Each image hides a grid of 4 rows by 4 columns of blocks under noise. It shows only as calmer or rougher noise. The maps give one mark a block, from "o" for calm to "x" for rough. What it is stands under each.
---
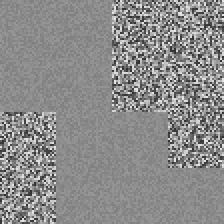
o o x x
o o x x
x o o x
x o o o
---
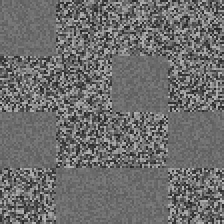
o x x x
x x o x
o x x o
x o o x
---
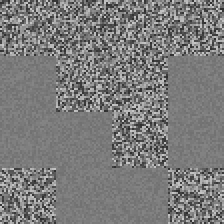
x x x x
o x x o
o o x o
x o o x
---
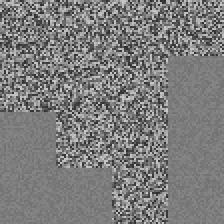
x x x x
x x x o
o x x o
o o x o
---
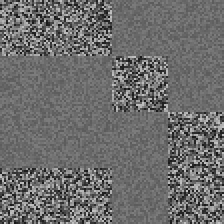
x x o o
o o x o
o o o x
x x o x
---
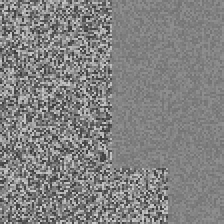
x x o o
x x o o
x x o o
x x x o
